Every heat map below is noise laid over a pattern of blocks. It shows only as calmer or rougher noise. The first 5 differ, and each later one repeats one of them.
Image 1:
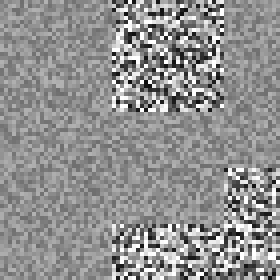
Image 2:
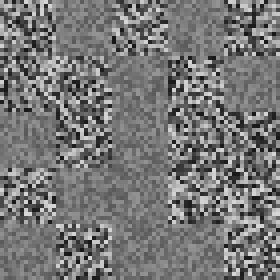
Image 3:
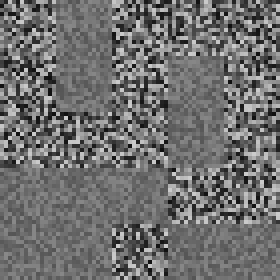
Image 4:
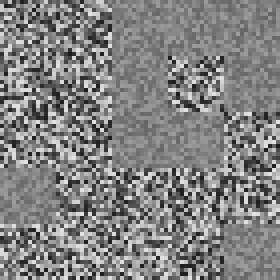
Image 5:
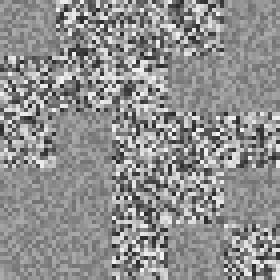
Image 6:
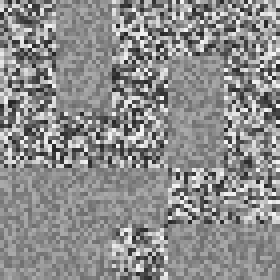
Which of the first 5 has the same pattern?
3
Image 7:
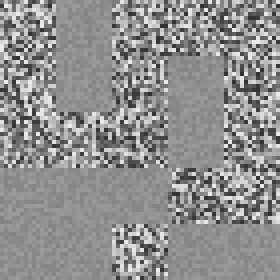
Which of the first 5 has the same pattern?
3
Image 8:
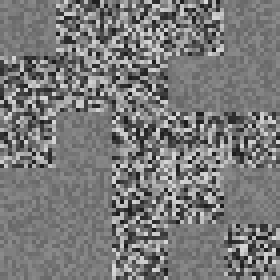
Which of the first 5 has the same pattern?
5
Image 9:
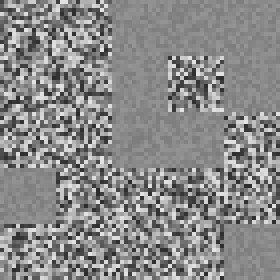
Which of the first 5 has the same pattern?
4
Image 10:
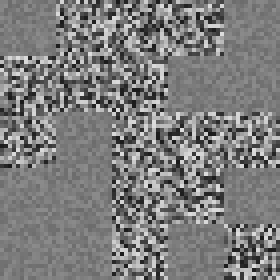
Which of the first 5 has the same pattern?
5
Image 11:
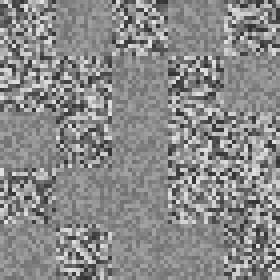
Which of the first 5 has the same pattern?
2
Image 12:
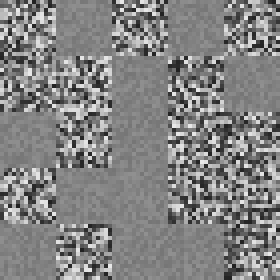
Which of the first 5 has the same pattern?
2
